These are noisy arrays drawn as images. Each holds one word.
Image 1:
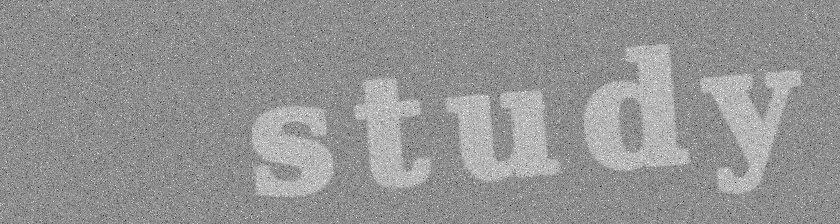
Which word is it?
study
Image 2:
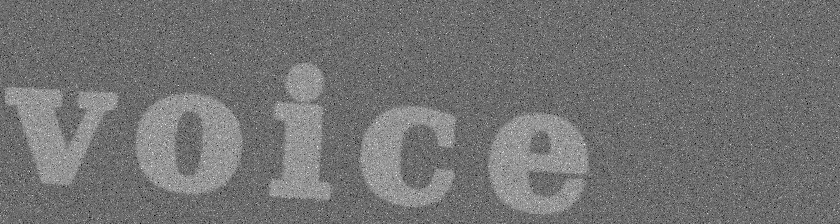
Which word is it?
voice
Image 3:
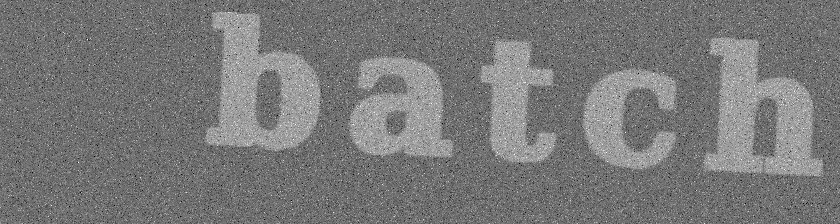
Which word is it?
batch
